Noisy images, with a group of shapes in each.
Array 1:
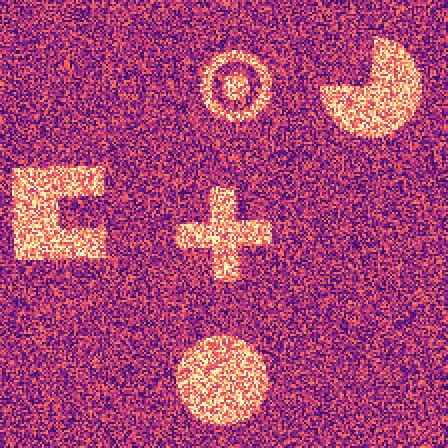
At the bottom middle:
disc
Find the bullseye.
top middle
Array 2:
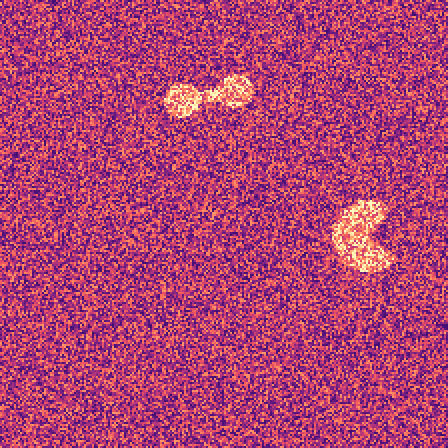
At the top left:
nothing
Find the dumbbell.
top middle
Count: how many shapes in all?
2
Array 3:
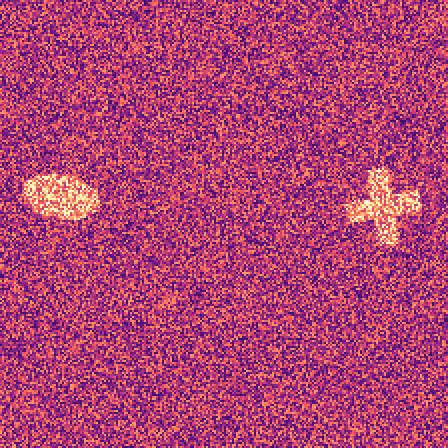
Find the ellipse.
middle left
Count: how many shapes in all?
2
